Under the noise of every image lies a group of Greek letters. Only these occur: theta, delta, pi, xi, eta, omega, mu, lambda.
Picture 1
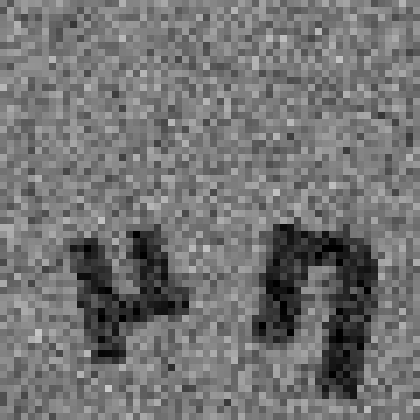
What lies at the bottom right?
eta
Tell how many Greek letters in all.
2
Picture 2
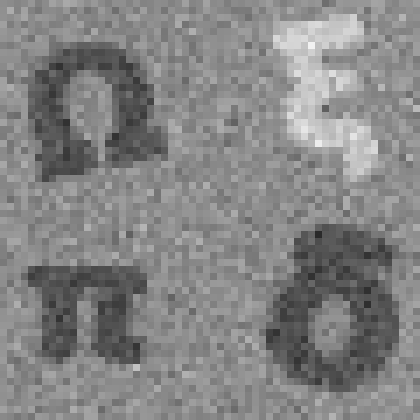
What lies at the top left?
omega
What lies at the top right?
xi
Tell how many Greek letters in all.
4
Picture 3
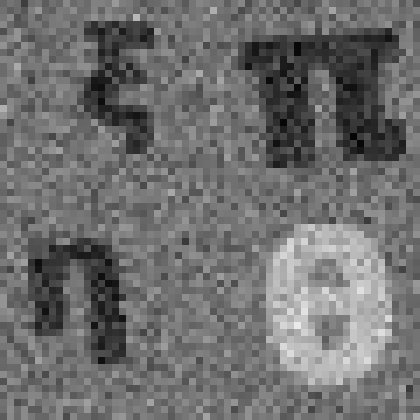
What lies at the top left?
xi
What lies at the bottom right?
theta
